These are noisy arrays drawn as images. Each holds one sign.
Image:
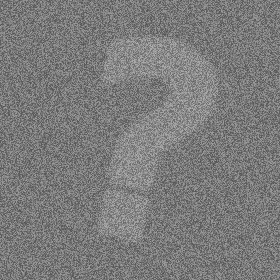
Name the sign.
question mark
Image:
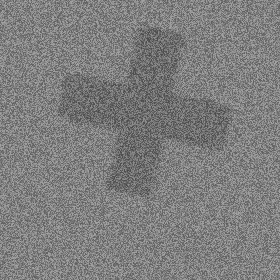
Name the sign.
plus sign
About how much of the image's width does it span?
two thirds
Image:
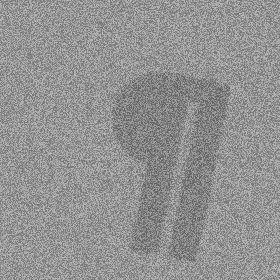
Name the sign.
pilcrow
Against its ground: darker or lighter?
darker
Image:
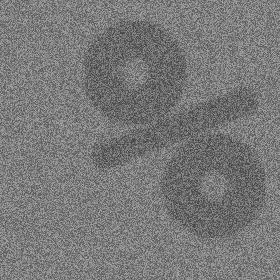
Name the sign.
percent sign
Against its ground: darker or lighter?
darker
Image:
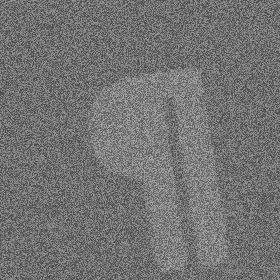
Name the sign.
pilcrow
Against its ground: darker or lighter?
lighter
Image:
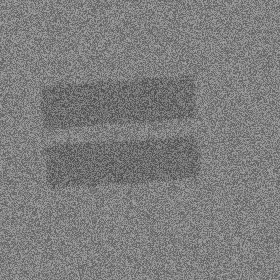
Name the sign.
equals sign
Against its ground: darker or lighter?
darker
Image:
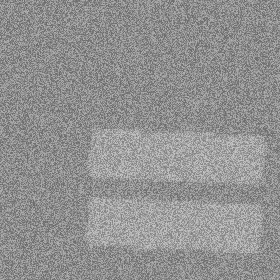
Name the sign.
equals sign
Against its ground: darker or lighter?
lighter
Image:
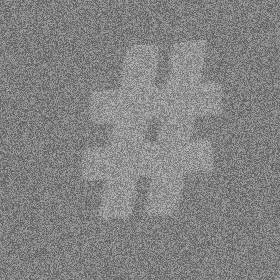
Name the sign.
hash sign
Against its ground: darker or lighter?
lighter
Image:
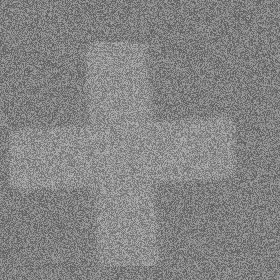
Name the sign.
plus sign
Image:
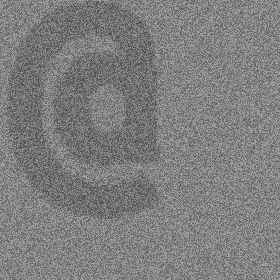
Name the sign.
at sign
